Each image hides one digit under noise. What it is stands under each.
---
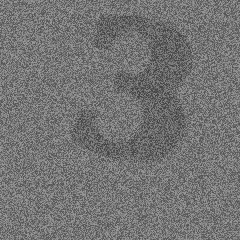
3
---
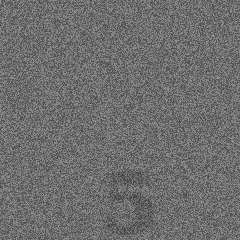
5
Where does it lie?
bottom middle
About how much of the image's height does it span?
a quarter
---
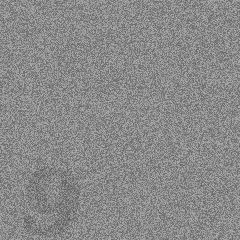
9
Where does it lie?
bottom left
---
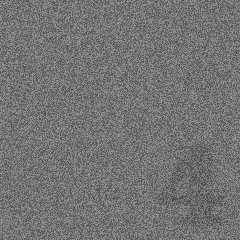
4
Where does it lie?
bottom right
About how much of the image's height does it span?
a third
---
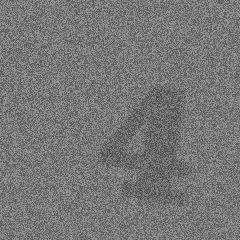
4
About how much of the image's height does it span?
half
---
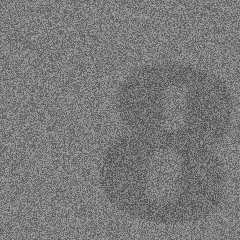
8
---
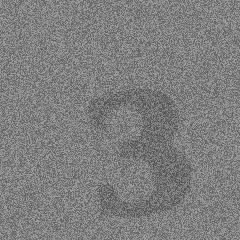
3
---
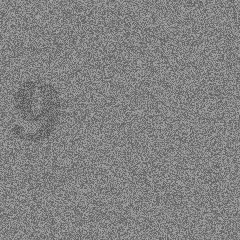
9
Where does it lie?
middle left
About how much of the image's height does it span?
a quarter
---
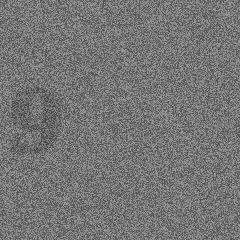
9
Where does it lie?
middle left
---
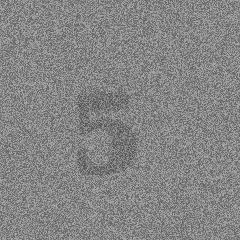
5
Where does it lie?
centre
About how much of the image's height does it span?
a third
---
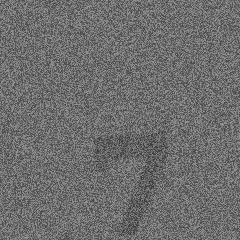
7
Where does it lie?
bottom middle
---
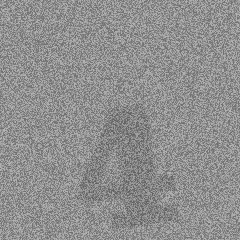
4
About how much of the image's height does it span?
half
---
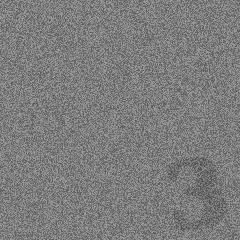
3
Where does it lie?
bottom right
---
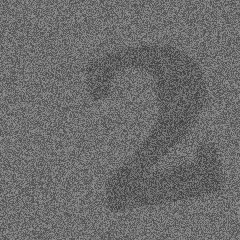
2
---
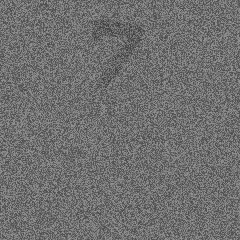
7
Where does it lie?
top middle
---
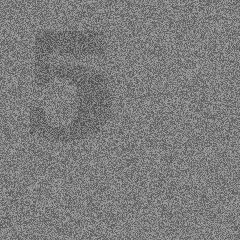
5
